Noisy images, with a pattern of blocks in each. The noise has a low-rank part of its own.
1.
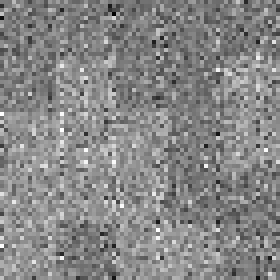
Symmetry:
no symmetry
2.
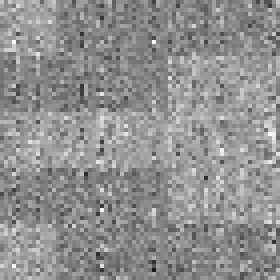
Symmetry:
top and bottom mirror each other
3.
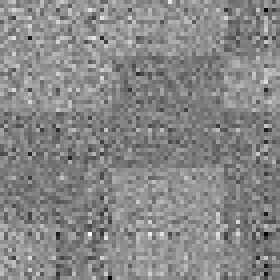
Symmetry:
no symmetry
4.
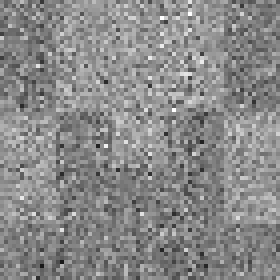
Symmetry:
left and right mirror each other
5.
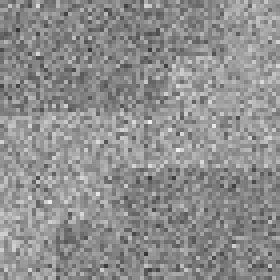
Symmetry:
the same after a half turn
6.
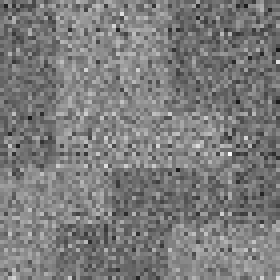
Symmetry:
no symmetry
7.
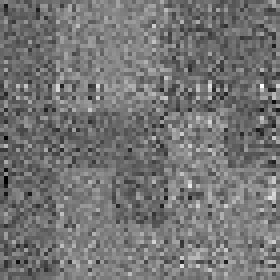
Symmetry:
no symmetry
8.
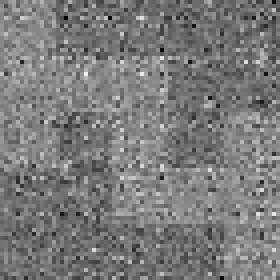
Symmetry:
the same after a half turn
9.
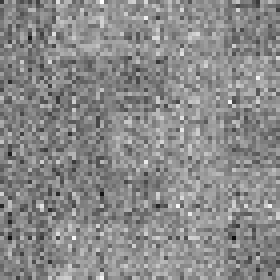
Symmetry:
top and bottom mirror each other
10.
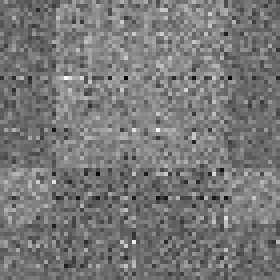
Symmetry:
left and right mirror each other
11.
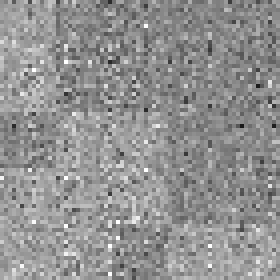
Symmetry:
mirrored about the diagonal from the bottom left
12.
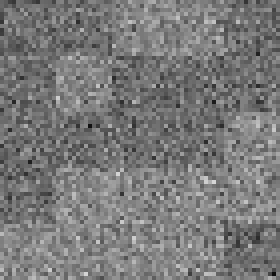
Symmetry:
no symmetry
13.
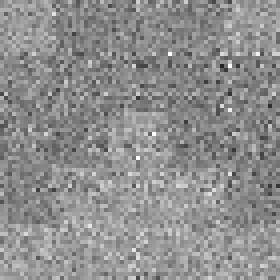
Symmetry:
left and right mirror each other
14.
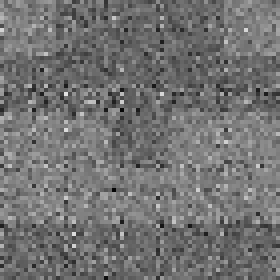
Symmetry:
left and right mirror each other
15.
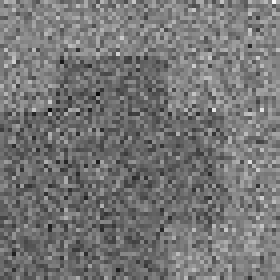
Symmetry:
mirrored about the diagonal from the bottom left
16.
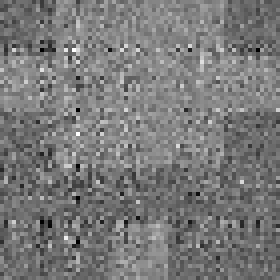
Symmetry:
left and right mirror each other
